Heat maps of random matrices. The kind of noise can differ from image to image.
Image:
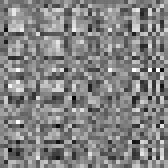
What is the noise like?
low rank plus noise
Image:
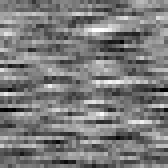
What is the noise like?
streaked along the rows
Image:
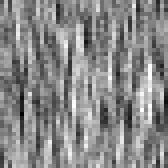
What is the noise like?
streaked along the columns
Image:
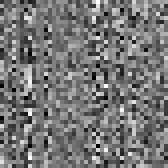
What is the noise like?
columns of uneven size
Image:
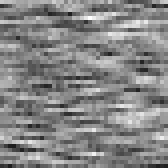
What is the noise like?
streaked along the rows
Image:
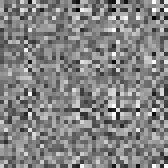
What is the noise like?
low rank plus noise
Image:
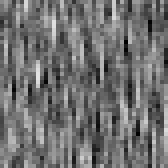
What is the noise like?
streaked along the columns
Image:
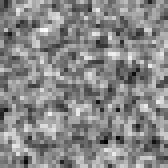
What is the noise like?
blotchy
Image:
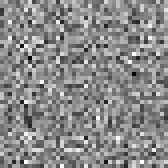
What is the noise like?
low rank plus noise
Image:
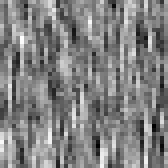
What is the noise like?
streaked along the columns
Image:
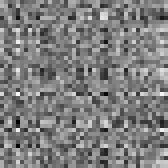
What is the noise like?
low rank plus noise
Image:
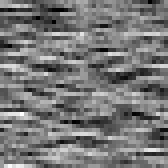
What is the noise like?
streaked along the rows
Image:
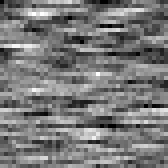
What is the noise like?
streaked along the rows
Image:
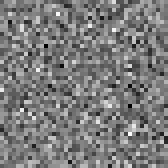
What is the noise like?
independent entries
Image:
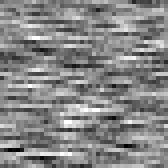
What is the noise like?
streaked along the rows
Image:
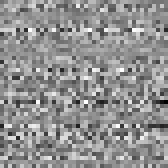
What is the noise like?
rows of uneven size
